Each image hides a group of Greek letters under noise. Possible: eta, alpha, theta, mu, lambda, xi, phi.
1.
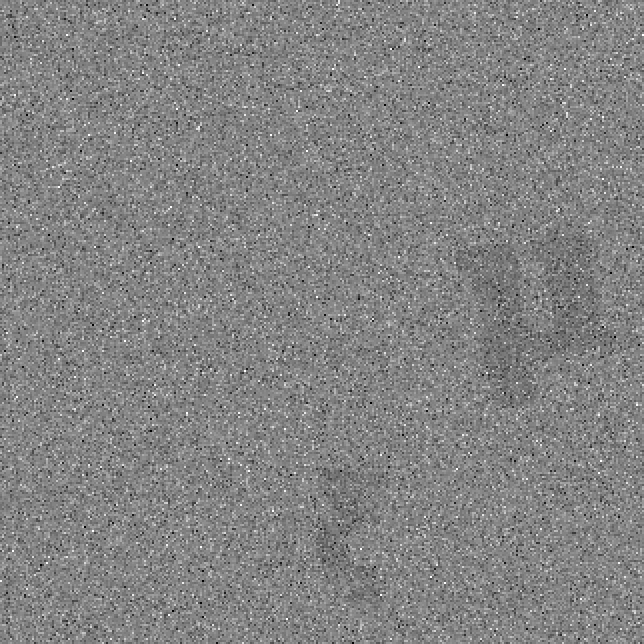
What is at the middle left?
nothing
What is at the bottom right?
nothing
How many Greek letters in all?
2
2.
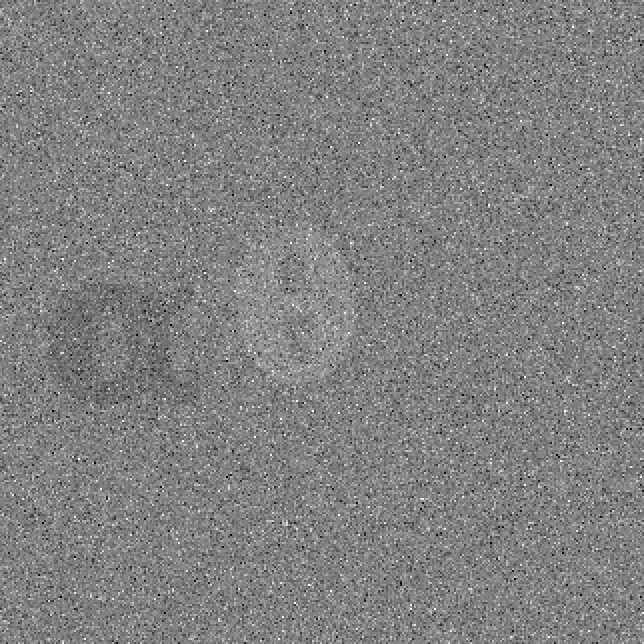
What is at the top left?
nothing
